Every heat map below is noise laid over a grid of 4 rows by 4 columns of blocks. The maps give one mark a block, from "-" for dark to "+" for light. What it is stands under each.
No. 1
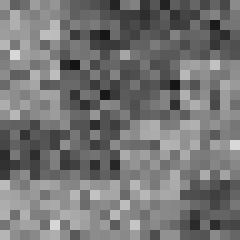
+ - - -
+ - - +
- - + +
+ + + -
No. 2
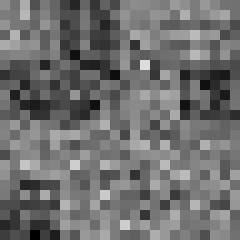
+ - + +
- - + -
+ + + +
- + + +
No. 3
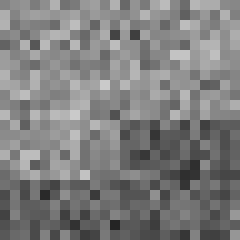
+ + + +
+ + + +
+ + - -
- - - -
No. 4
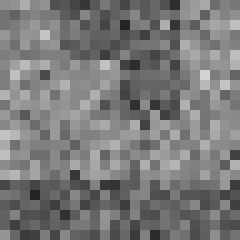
+ - - +
+ + - +
+ + + +
- - - -
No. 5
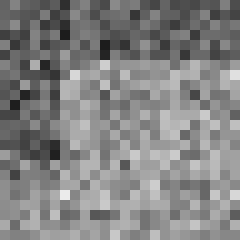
- - - -
- + + +
- + + +
+ + + +
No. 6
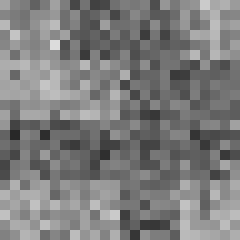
+ - - +
+ + - -
- - - -
+ + - +
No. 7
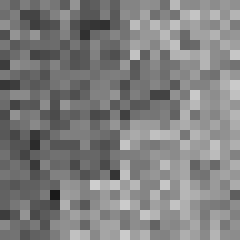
- - + +
- - - +
- - + +
- + + +
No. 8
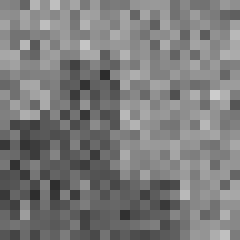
+ + + +
+ - + +
- - + +
- - - +
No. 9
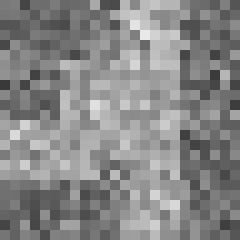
- - + -
- + + -
+ + + -
- - + -
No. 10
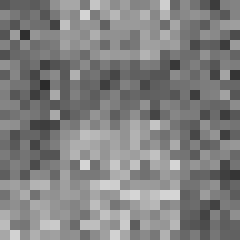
- + + -
- - - -
- + + -
+ + + -
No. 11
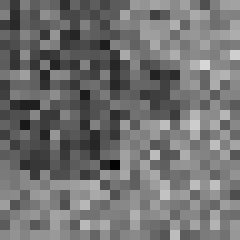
- - + +
- - - +
- - + +
+ + + +
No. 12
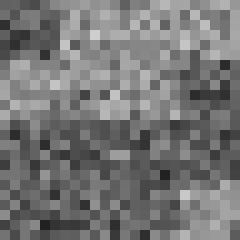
- + + +
+ + + -
- - - -
- - - +
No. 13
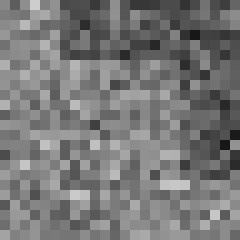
+ - - -
+ + + -
+ + + -
+ + + +
